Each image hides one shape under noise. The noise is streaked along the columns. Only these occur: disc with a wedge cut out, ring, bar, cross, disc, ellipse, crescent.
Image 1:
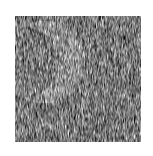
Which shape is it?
crescent
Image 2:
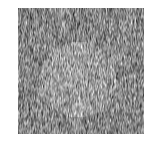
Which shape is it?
disc
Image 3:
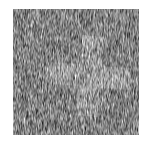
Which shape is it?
cross
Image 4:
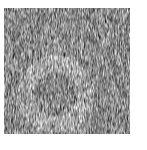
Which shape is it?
ring
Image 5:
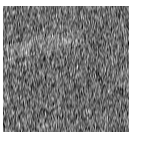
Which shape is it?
bar
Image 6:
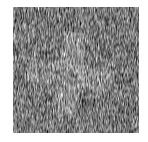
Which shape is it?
cross
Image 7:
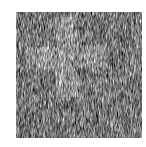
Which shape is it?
cross
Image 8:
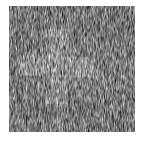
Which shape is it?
cross
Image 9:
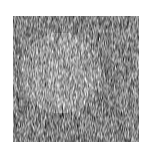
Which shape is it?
disc
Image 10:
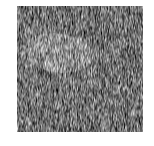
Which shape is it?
ellipse
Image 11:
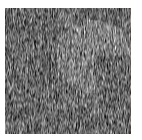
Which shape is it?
disc with a wedge cut out
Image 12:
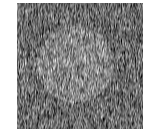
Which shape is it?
disc
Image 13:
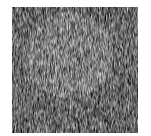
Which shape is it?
disc
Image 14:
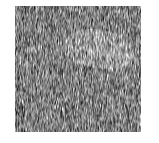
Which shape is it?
ellipse
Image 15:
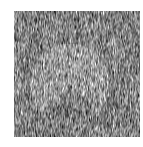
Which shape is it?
disc with a wedge cut out
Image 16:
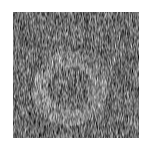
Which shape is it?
ring
